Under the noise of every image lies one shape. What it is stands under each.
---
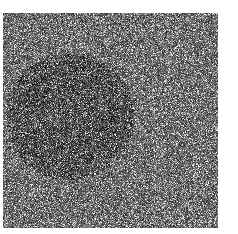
disc
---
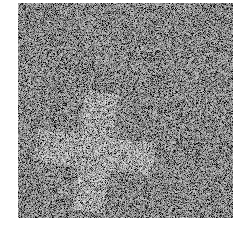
cross
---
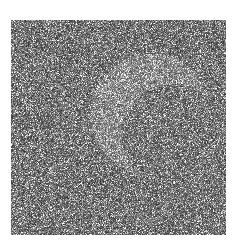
crescent
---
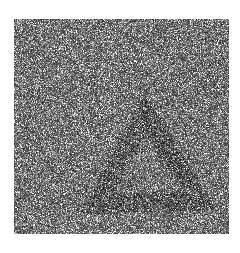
triangle frame
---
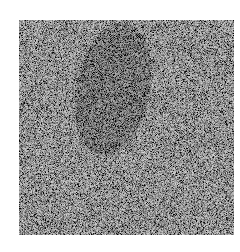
ellipse
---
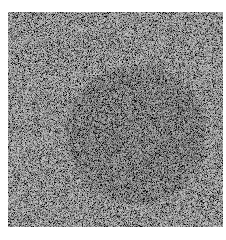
disc
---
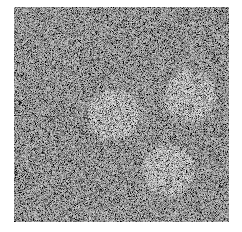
three dots
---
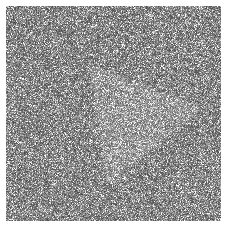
triangle
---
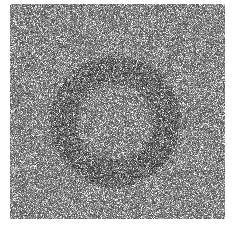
ring
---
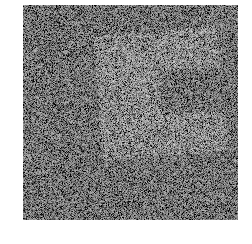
square with a notch
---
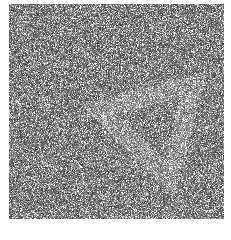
triangle frame
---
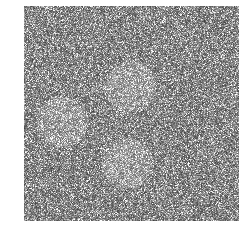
three dots
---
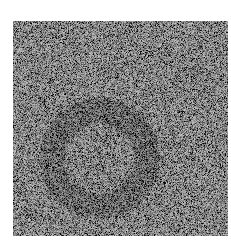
ring
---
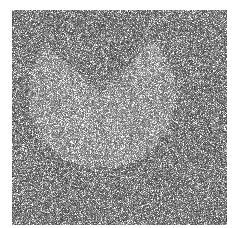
disc with a wedge cut out
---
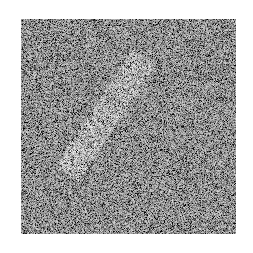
bar
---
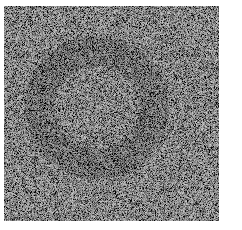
ring
